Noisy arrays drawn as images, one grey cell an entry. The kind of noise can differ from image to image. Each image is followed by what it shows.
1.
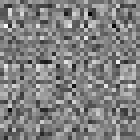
low rank plus noise
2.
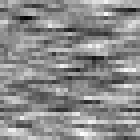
streaked along the rows
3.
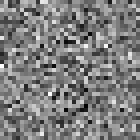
independent entries
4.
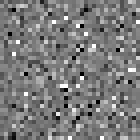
heavy tails
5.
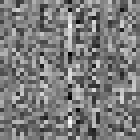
columns of uneven size
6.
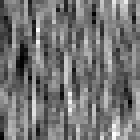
streaked along the columns
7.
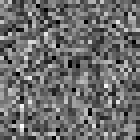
independent entries
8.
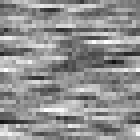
streaked along the rows
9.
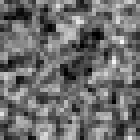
blotchy
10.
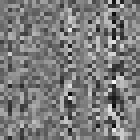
columns of uneven size
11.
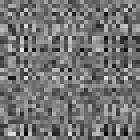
low rank plus noise
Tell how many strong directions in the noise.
one
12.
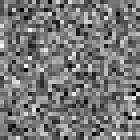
independent entries
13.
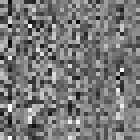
columns of uneven size
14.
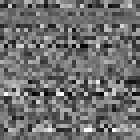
rows of uneven size
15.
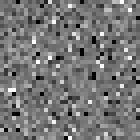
heavy tails
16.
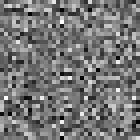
low rank plus noise
